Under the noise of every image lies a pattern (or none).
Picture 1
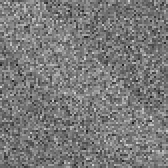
a diagonal band
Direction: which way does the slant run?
top left to bottom right
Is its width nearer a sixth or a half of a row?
a half
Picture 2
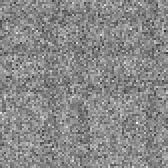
bands of rows crossing bands of columns
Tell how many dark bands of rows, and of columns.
3 and 3
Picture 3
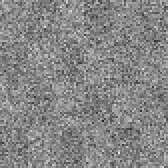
a checkerboard
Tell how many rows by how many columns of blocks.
4 by 6
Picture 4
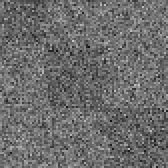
blocks along the diagonal
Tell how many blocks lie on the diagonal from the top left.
3
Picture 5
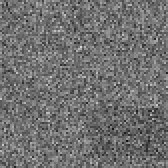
one block
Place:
bottom right
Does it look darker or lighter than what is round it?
darker
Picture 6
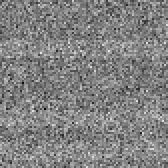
bands of rows
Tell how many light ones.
3
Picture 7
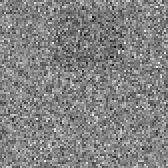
one block
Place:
top middle
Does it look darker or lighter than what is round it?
darker
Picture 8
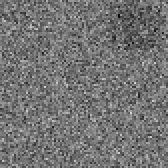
one block
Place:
top right
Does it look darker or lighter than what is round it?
darker
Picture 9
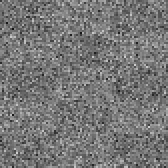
a checkerboard
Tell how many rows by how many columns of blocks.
5 by 3
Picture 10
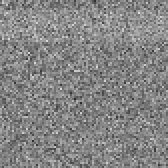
one band of rows
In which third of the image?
top
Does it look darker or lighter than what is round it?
lighter
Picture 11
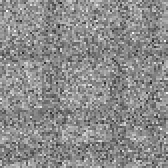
bands of rows crossing bands of columns
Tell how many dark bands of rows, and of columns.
3 and 3
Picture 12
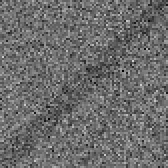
a diagonal band
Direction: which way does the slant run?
bottom left to top right
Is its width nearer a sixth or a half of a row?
a sixth
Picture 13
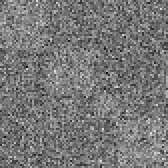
blocks along the diagonal
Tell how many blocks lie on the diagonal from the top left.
4
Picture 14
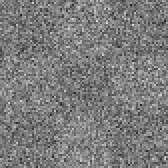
a checkerboard
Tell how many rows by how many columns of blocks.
3 by 3
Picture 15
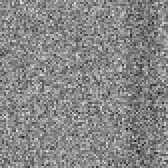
one band of columns
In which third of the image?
right
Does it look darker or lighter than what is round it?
darker
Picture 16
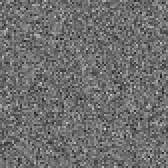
only noise
